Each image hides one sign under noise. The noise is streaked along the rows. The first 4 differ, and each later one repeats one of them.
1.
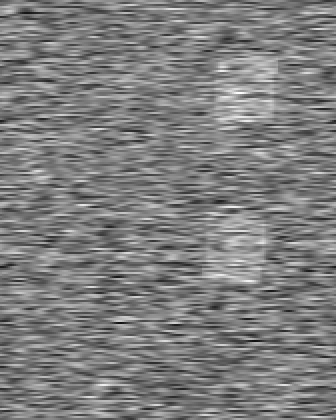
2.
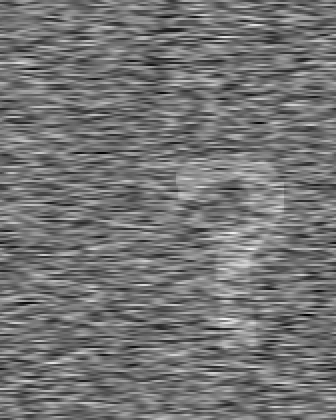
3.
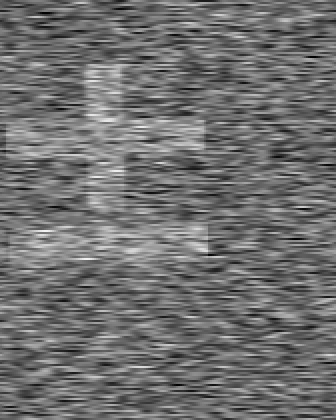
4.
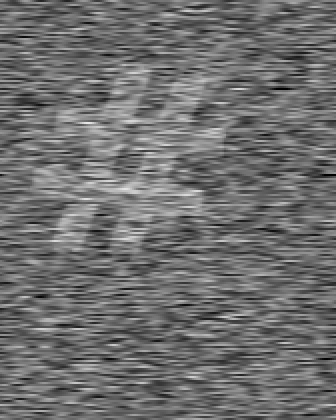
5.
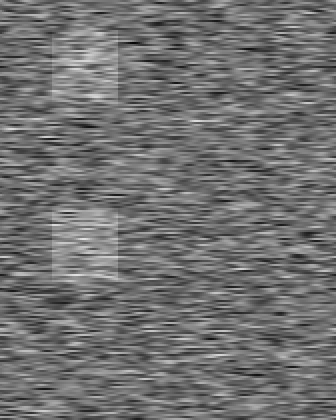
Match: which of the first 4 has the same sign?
1
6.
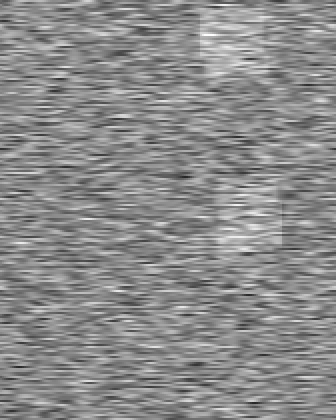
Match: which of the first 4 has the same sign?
1
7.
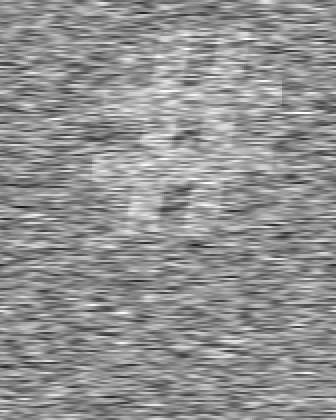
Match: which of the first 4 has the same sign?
4
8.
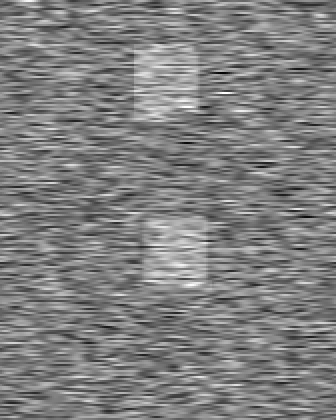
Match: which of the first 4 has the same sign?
1
